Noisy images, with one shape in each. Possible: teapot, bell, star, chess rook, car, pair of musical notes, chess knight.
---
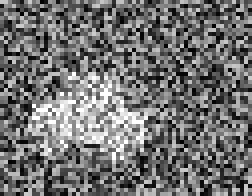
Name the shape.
car
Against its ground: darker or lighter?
lighter
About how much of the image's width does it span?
half
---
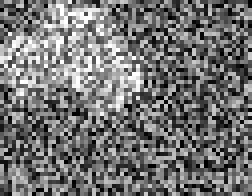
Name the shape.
car
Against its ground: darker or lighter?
lighter
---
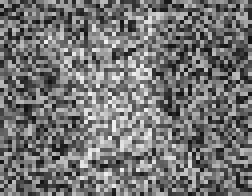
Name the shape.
chess rook
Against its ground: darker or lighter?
lighter
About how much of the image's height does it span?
nearly all
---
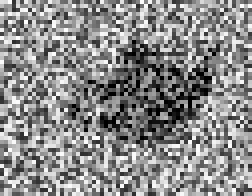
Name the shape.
teapot
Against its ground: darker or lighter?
darker
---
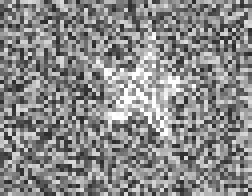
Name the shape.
star
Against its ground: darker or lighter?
lighter
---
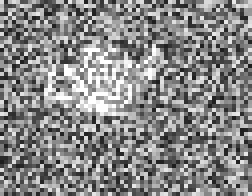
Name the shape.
teapot
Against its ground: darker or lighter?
lighter
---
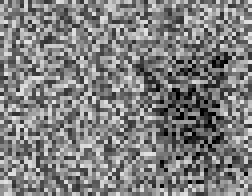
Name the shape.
chess rook
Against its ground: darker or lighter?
darker
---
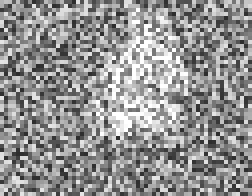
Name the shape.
chess knight
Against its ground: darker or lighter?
lighter
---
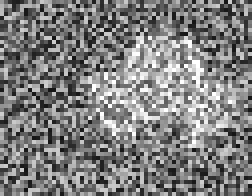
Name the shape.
car
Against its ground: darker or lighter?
lighter
